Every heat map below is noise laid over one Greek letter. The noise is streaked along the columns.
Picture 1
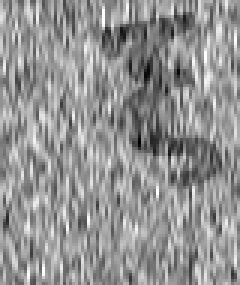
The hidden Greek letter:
xi
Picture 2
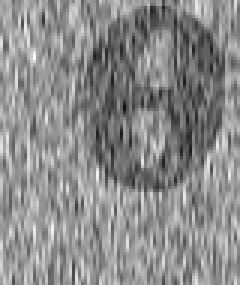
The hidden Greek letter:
theta
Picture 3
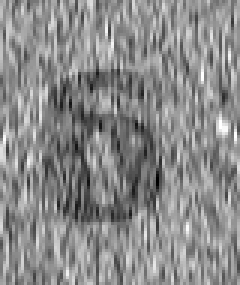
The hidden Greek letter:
delta
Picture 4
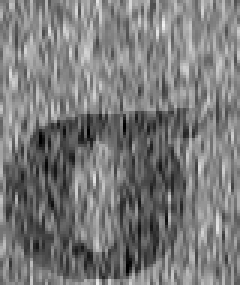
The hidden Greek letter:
sigma
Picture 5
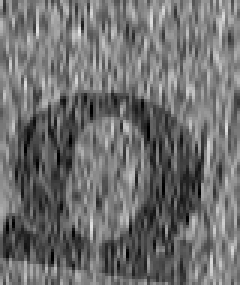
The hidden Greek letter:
omega
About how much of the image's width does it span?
nearly all
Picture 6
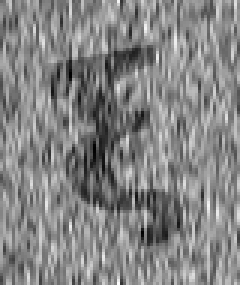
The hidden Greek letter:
xi
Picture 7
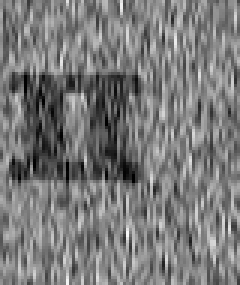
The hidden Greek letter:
pi
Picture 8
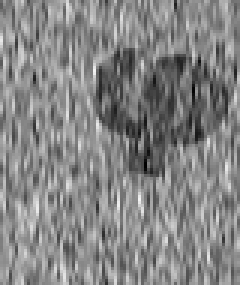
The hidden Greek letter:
phi
